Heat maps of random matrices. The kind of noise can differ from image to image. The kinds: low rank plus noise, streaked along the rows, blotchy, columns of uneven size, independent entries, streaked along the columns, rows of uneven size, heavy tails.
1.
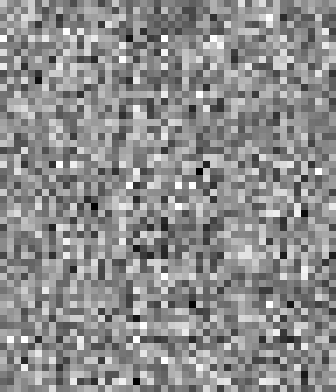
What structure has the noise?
low rank plus noise
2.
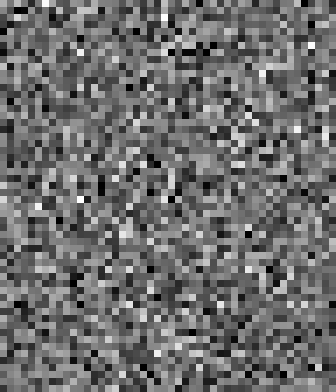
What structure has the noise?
independent entries
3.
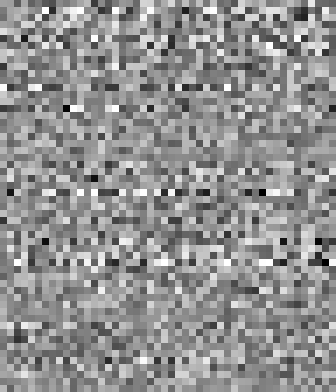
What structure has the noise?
rows of uneven size
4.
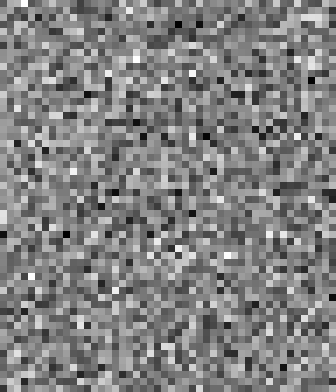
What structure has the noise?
independent entries
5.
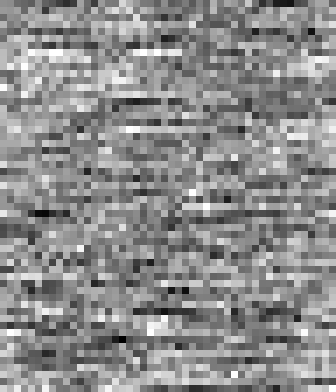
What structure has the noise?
streaked along the rows
